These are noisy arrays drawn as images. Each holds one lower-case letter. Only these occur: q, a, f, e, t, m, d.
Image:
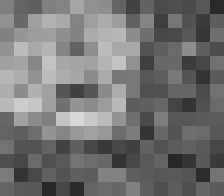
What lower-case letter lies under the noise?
e
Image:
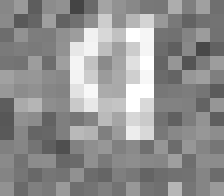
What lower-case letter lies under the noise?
q
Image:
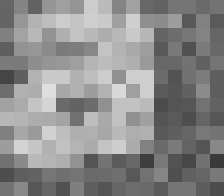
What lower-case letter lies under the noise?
a
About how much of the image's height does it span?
nearly all
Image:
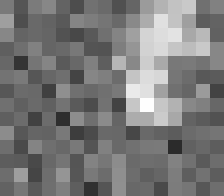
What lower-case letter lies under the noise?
t
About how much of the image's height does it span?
two thirds
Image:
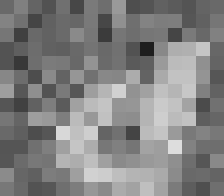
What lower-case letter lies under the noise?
d
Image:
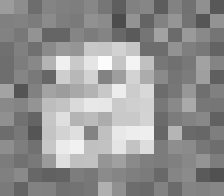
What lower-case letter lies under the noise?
a
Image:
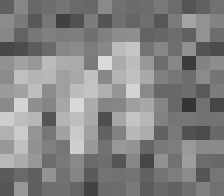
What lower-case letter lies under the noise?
m
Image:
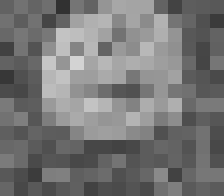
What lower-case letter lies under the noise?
e
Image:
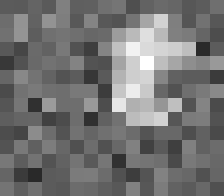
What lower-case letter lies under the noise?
t
